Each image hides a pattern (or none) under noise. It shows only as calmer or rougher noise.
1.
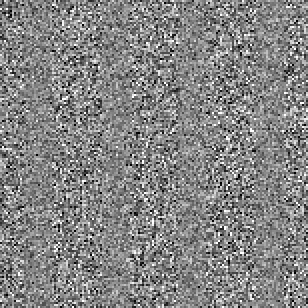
vertical stripes
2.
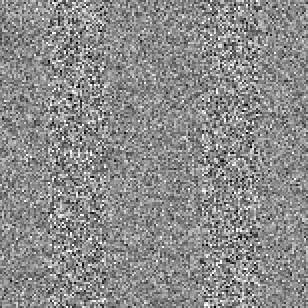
vertical stripes
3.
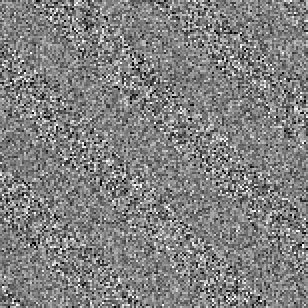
diagonal stripes
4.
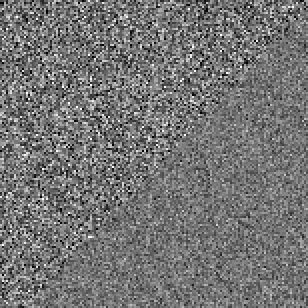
a sharp edge
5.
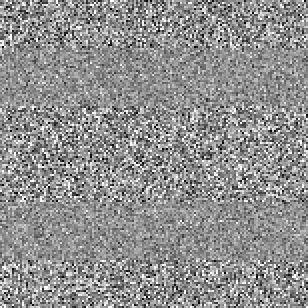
horizontal stripes
